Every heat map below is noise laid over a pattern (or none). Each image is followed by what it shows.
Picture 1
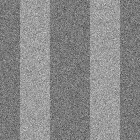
vertical stripes
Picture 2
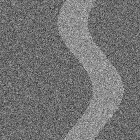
a wavy band
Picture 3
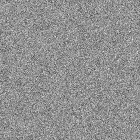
only noise
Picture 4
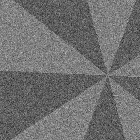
spokes from one point
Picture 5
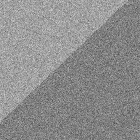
a sharp edge
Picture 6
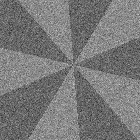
spokes from one point
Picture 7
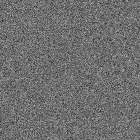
only noise
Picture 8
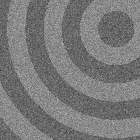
rings round one point
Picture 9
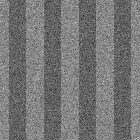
vertical stripes
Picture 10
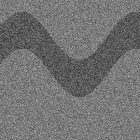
a wavy band
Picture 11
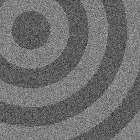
rings round one point
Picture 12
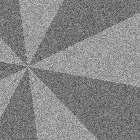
spokes from one point
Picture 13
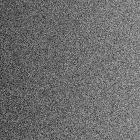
a smooth slope
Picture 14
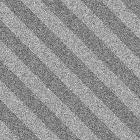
diagonal stripes
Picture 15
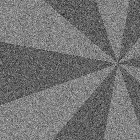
spokes from one point
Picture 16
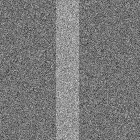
one vertical stripe
